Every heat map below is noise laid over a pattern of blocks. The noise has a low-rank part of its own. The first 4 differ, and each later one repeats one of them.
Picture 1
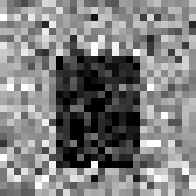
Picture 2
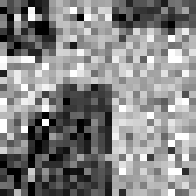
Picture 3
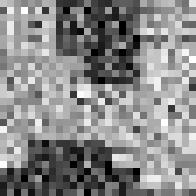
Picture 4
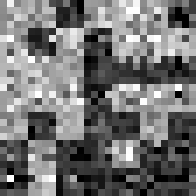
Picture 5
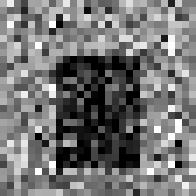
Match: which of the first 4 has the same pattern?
1
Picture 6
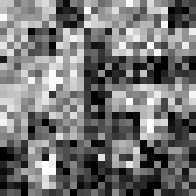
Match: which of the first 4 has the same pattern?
4
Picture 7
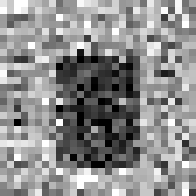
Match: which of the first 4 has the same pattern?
1
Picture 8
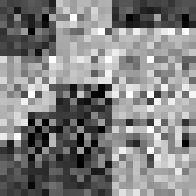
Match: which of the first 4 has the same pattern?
2
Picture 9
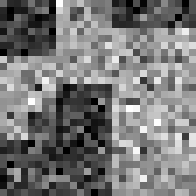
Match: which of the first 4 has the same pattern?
2
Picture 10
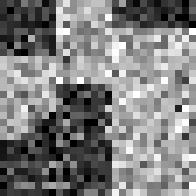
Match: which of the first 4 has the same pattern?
2
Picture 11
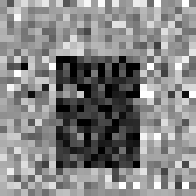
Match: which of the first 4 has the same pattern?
1
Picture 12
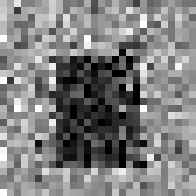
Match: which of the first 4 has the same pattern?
1
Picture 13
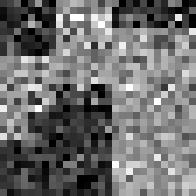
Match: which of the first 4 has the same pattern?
2
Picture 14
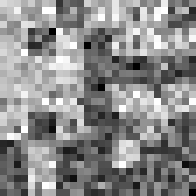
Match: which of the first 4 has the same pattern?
4
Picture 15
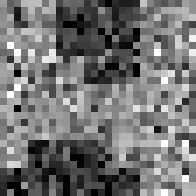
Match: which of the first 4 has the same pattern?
3
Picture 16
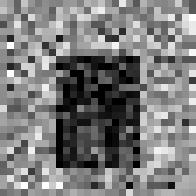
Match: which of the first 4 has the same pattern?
1
